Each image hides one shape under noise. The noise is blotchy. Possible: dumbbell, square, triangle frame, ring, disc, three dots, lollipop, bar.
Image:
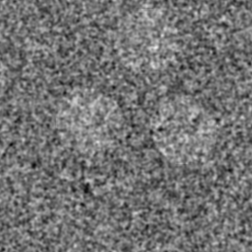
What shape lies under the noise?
three dots
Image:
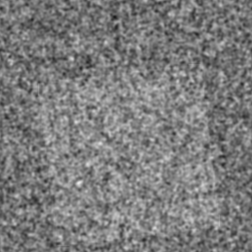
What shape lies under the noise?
square
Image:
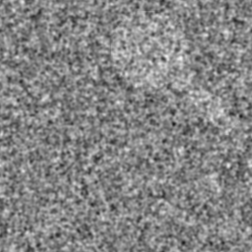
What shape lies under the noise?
lollipop
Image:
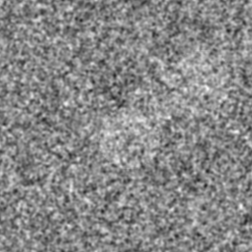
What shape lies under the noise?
dumbbell
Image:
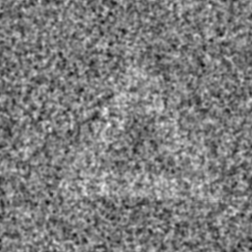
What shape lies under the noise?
triangle frame
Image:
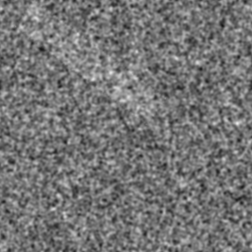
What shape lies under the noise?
bar
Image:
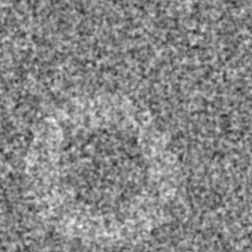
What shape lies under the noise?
ring
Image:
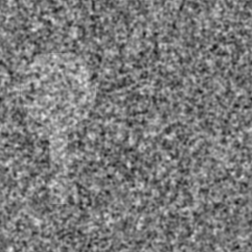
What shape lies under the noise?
lollipop
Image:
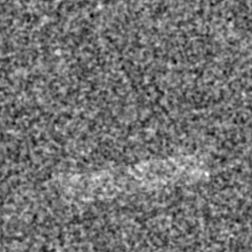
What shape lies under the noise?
bar
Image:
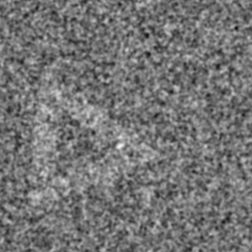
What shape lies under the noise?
triangle frame
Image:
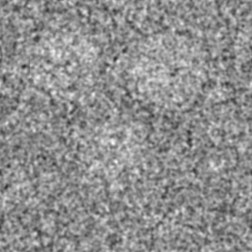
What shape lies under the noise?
three dots
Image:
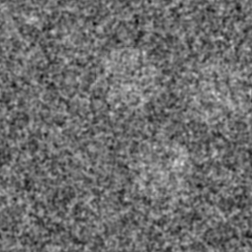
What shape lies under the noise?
three dots
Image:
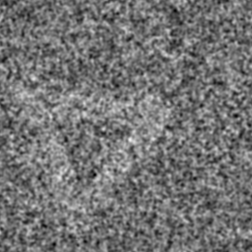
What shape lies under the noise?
triangle frame
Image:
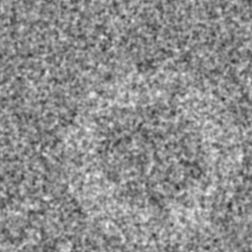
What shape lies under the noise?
ring
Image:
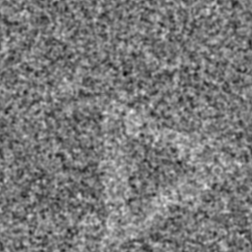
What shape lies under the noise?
triangle frame
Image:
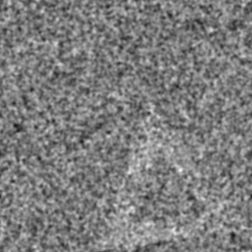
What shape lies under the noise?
triangle frame
